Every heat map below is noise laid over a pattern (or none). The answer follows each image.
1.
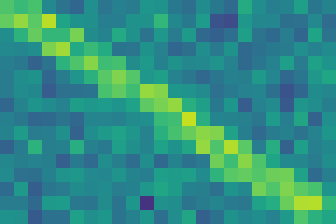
a diagonal band
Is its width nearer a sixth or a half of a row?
a sixth
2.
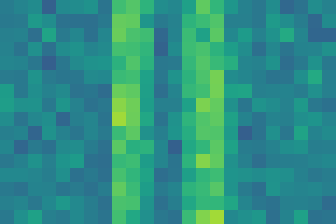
bands of columns
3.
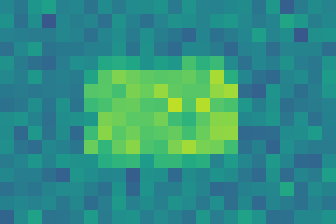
one block
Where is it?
centre
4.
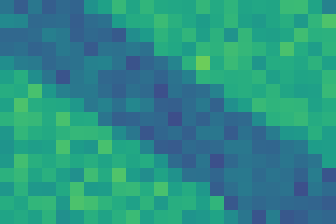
a diagonal band
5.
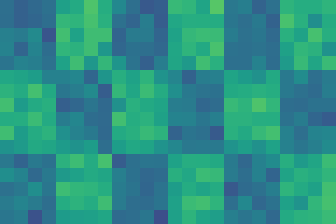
a checkerboard
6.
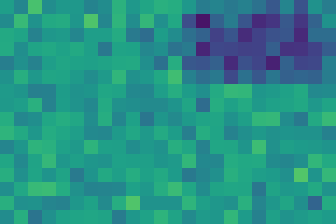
one block
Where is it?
top right
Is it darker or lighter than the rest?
darker
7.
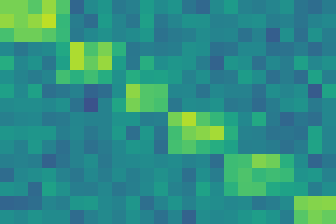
blocks along the diagonal
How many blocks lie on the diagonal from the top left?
6
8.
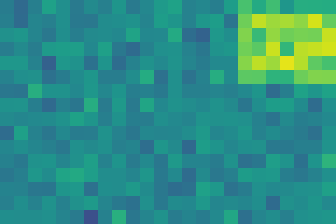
one block
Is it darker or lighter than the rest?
lighter
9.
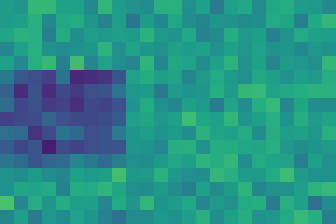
one block
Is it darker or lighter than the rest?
darker
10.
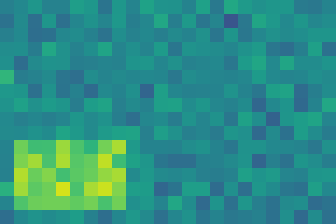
one block
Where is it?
bottom left
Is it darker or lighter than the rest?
lighter
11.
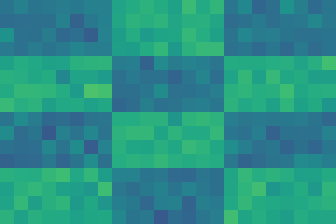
a checkerboard
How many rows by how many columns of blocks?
4 by 3
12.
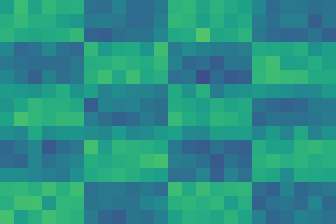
a checkerboard
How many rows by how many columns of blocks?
5 by 4
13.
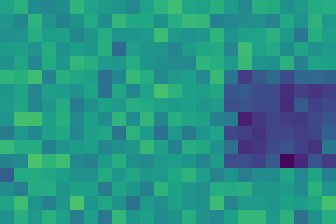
one block
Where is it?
middle right
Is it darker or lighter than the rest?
darker
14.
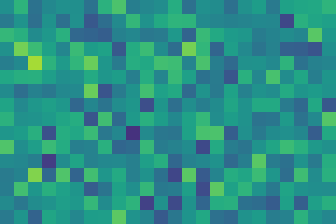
only noise
